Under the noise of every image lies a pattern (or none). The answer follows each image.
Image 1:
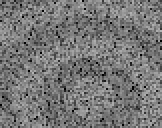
rings round one point
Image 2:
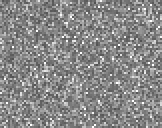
only noise
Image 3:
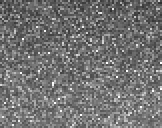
a smooth slope
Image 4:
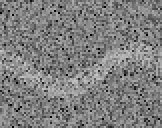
a wavy band
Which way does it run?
left to right
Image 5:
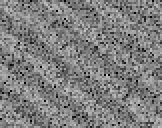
diagonal stripes
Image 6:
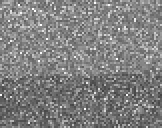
a sharp edge
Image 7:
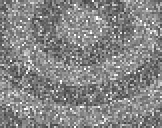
rings round one point
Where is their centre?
top middle
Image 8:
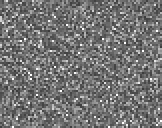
only noise
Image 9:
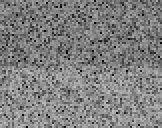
a sharp edge
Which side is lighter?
bottom
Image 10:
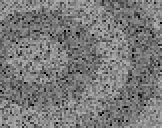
rings round one point
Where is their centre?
middle left
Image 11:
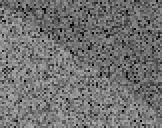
a sharp edge
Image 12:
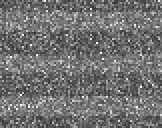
horizontal stripes
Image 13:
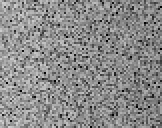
a smooth slope
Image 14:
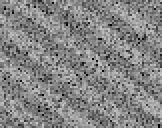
diagonal stripes
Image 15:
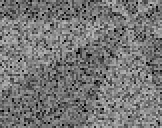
spokes from one point
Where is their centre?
top right
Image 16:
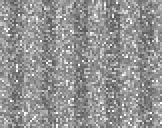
vertical stripes
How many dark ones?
5
